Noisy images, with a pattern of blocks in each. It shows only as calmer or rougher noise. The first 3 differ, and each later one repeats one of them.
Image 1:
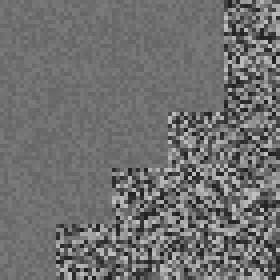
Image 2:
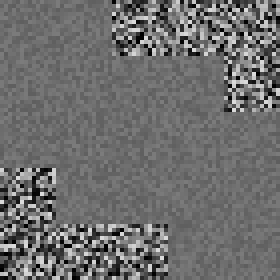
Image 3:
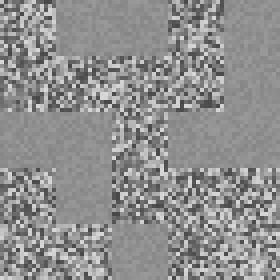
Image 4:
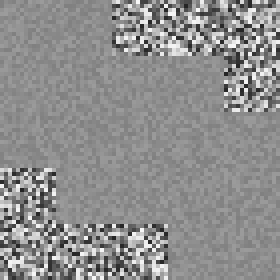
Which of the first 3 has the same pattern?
2
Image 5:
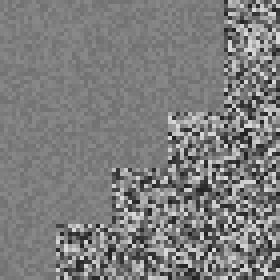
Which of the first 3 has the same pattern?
1
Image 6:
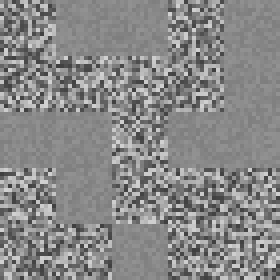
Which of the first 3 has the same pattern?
3
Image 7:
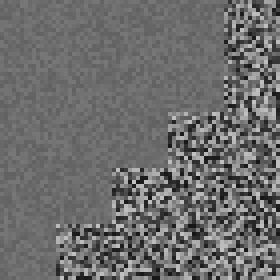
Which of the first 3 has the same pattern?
1
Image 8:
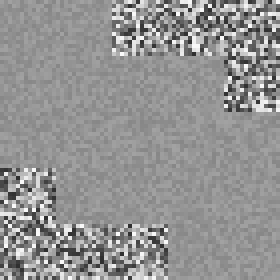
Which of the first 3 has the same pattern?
2
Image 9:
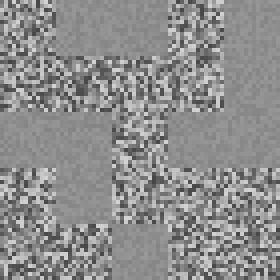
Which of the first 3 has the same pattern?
3
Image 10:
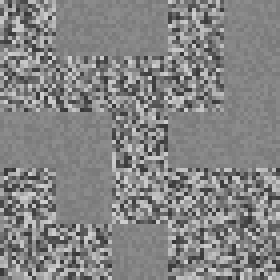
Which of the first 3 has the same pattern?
3
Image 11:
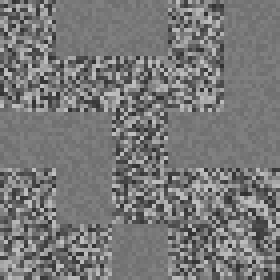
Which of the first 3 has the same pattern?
3
